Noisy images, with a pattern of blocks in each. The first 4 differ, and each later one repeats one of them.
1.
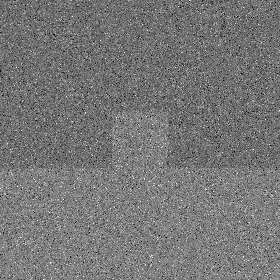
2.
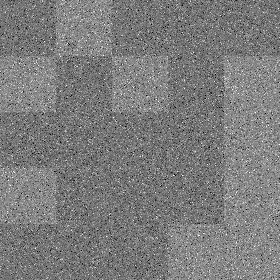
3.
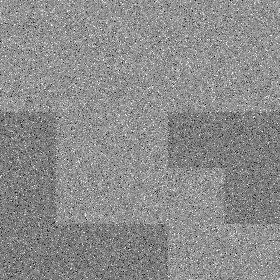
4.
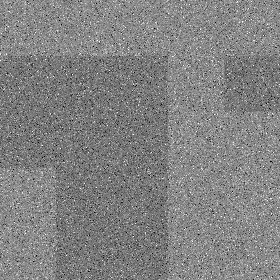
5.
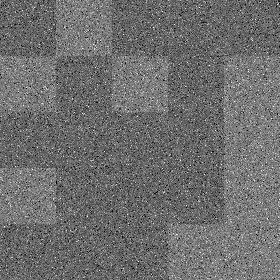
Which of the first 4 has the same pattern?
2
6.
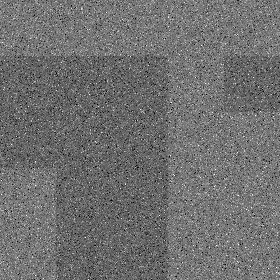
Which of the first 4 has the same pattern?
4
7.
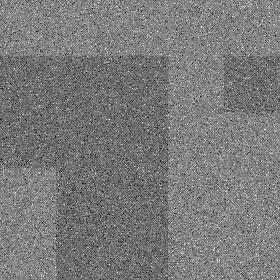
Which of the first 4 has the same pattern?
4
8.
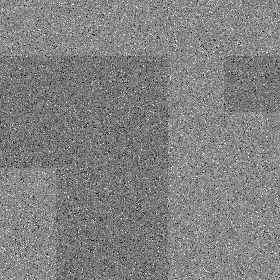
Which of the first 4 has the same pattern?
4
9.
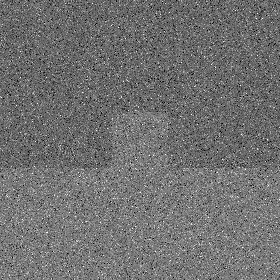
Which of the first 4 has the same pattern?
1
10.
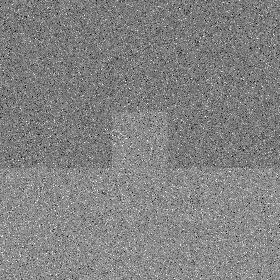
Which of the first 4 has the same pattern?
1
